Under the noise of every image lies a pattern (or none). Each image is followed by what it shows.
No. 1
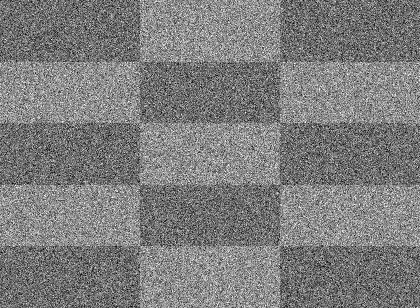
a checkerboard
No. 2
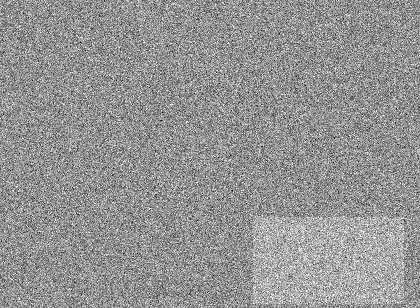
one block
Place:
bottom right
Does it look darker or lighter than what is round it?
lighter
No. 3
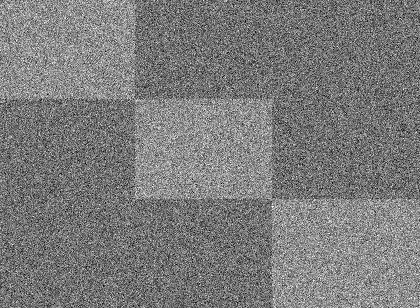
blocks along the diagonal
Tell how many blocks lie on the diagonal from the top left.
3
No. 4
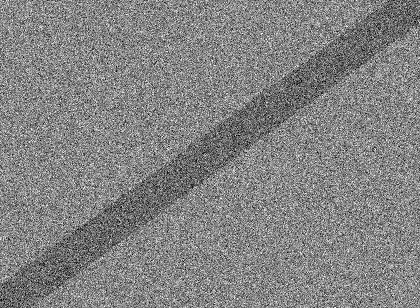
a diagonal band
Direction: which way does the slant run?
bottom left to top right
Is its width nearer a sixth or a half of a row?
a sixth
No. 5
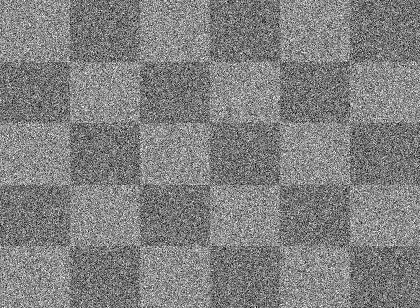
a checkerboard
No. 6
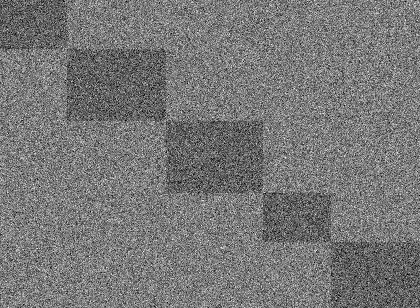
blocks along the diagonal
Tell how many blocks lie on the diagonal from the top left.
5
